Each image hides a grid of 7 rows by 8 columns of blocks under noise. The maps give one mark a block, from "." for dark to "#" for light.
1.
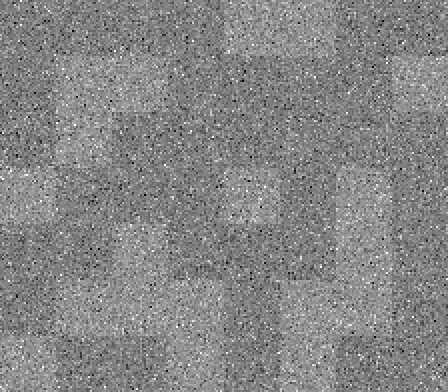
....##..
.##....#
.#......
#...#.#.
..#...#.
.###.##.
#..#.#..
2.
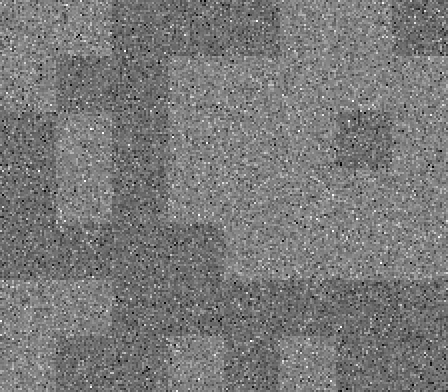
##...##.
#..#####
.#.###.#
.#.#####
....####
##......
#..#.#..
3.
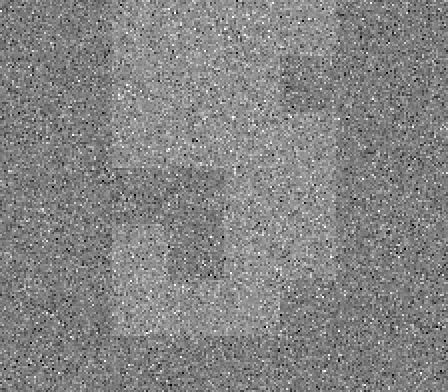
..####..
..###...
..####..
....##..
..#.##..
..###...
........
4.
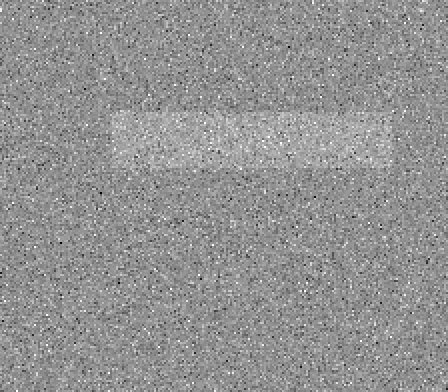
........
........
..#####.
........
........
........
........
